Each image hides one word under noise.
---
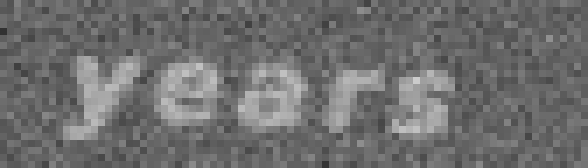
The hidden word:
years
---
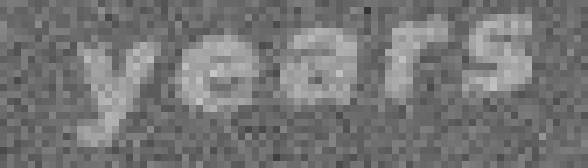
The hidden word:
years
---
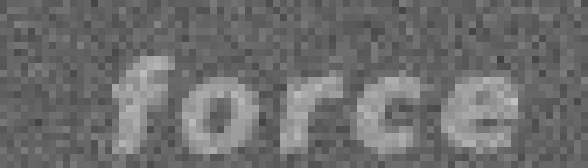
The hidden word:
force
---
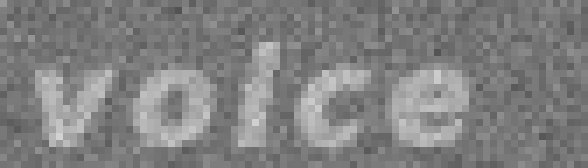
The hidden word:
voice
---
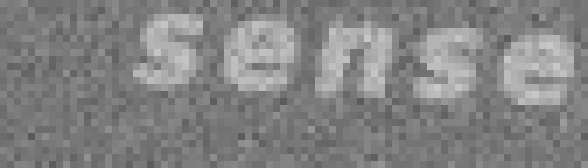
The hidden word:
sense
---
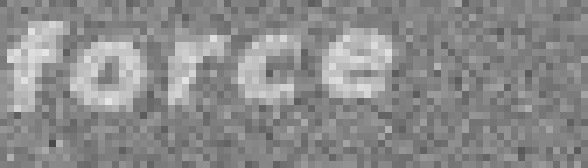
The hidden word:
force
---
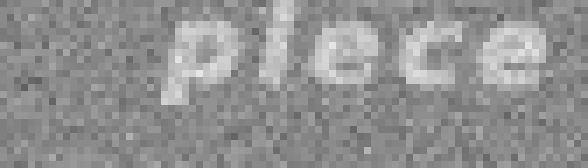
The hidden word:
piece
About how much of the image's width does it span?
two thirds
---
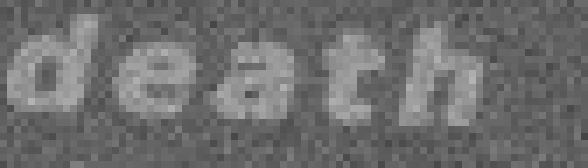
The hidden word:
death
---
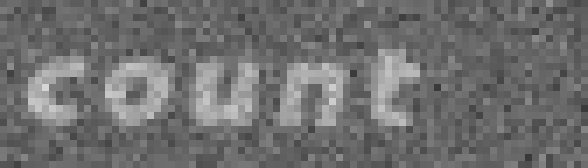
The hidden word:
count
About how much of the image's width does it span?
two thirds
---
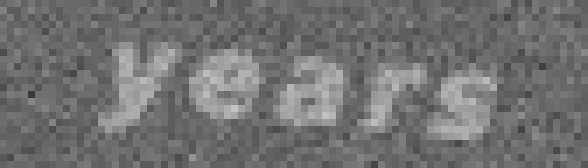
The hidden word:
years
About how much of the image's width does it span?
two thirds
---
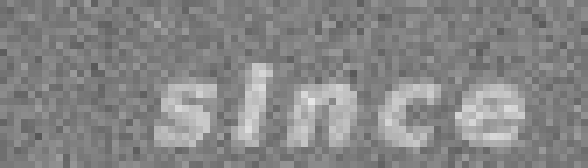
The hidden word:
since
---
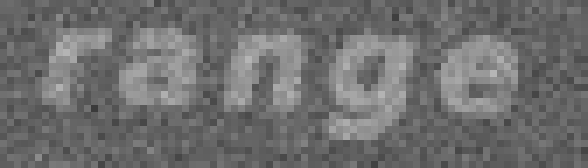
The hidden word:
range
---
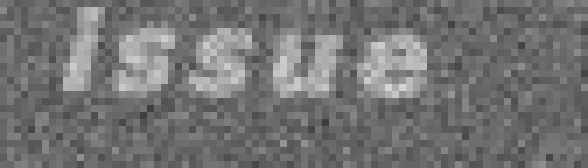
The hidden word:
issue
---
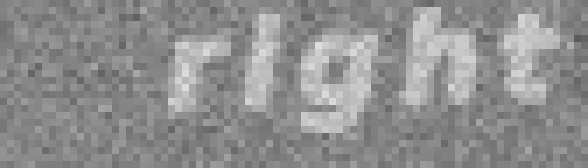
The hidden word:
right
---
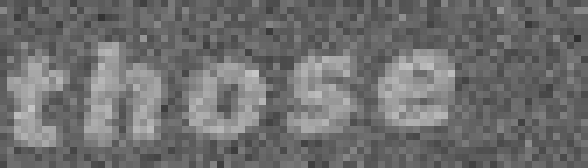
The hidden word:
those
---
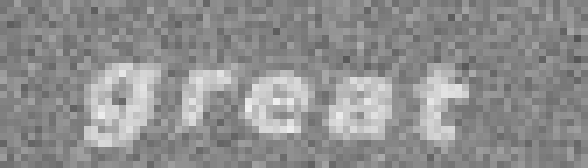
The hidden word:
great
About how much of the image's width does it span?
two thirds
